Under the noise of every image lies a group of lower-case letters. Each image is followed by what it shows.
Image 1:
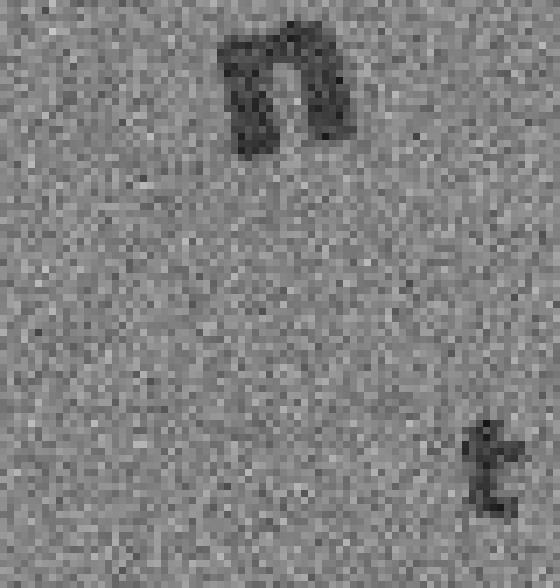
top middle: dark n; bottom right: dark t
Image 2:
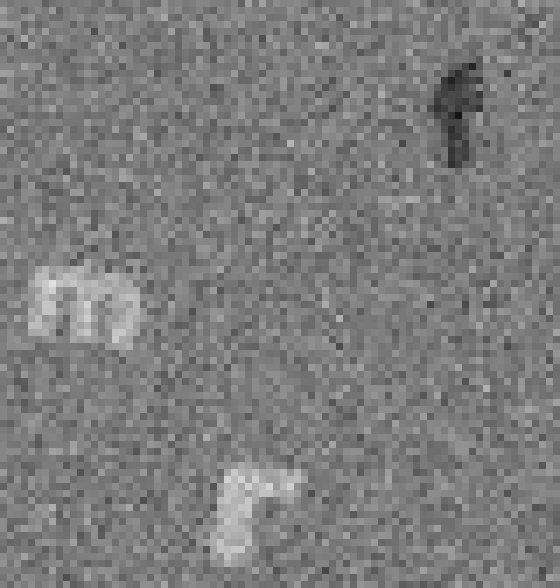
top right: dark f; middle left: light m; bottom middle: light r
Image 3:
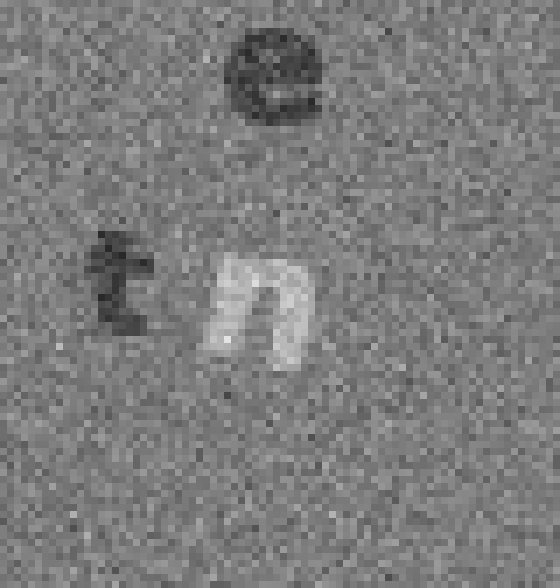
top middle: dark e; middle left: dark t; centre: light n
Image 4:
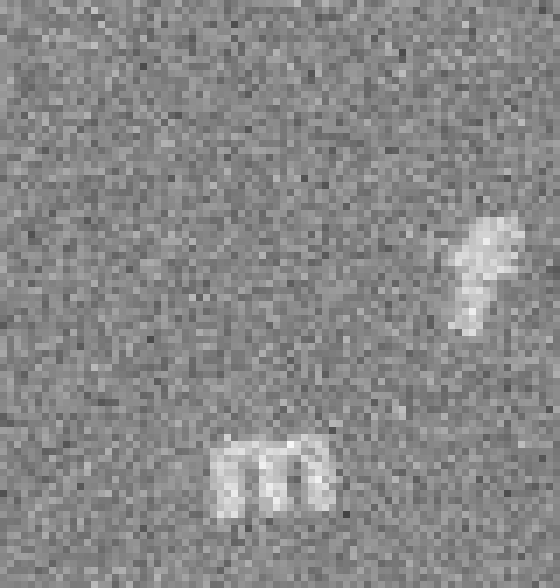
middle right: light f; bottom middle: light m
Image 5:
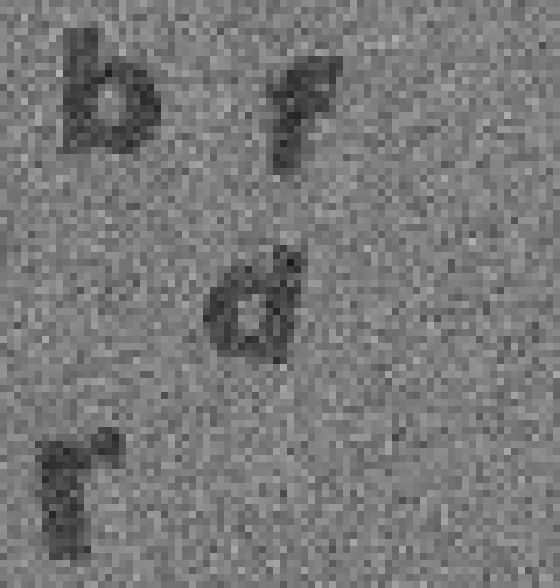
top left: dark b; top middle: dark f; centre: dark d; bottom left: dark r
